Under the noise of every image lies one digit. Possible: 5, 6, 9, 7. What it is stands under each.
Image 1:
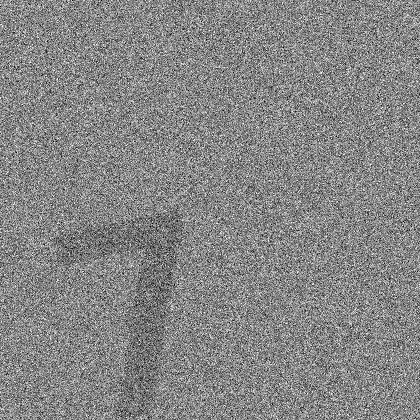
7
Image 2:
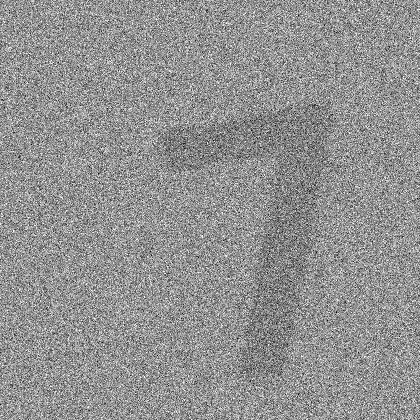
7
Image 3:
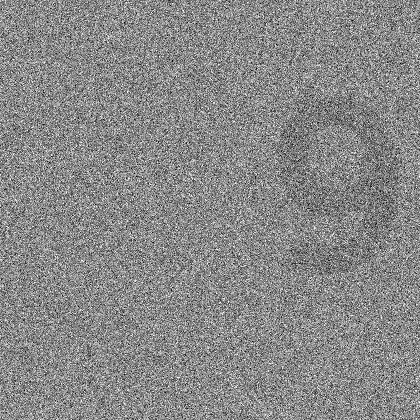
9
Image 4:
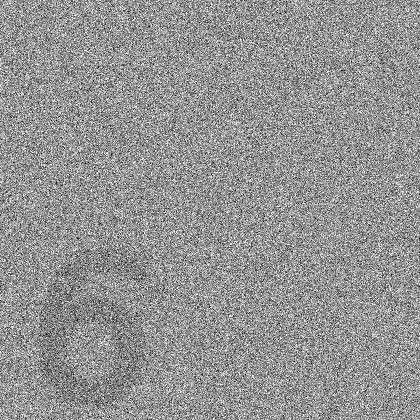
6
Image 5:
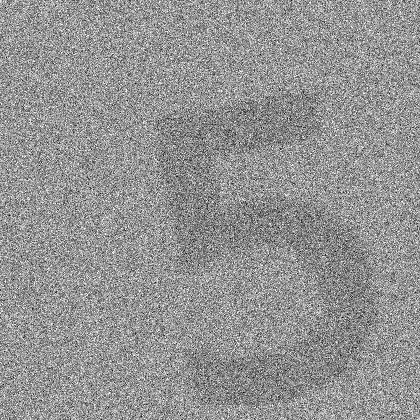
5
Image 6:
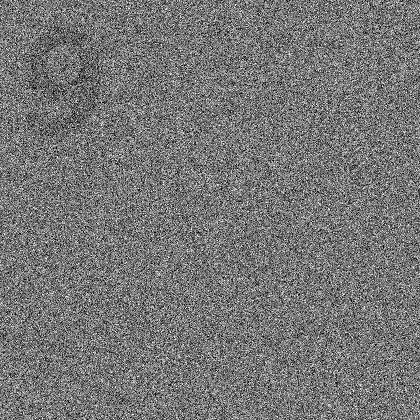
9
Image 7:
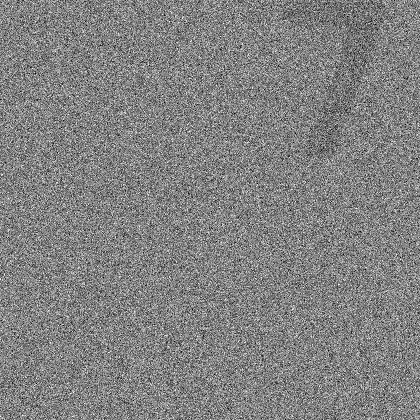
7
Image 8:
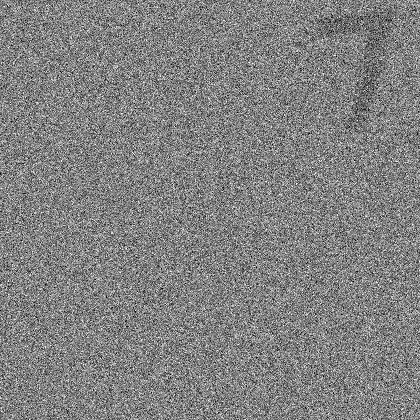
7
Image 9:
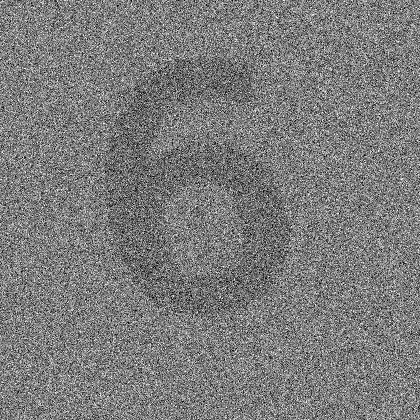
6
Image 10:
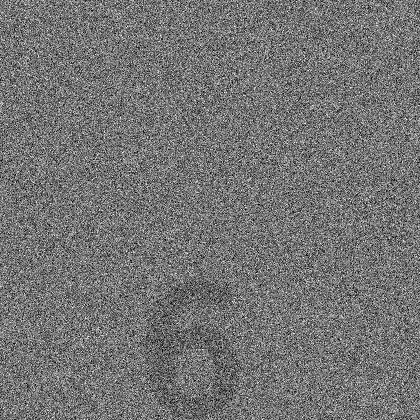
6
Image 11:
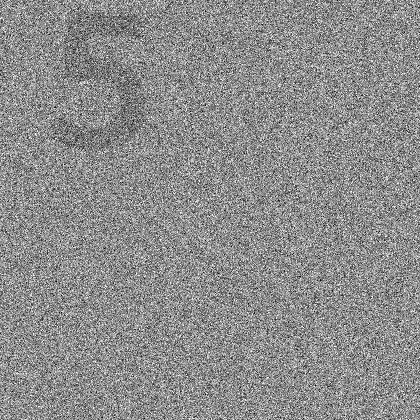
5
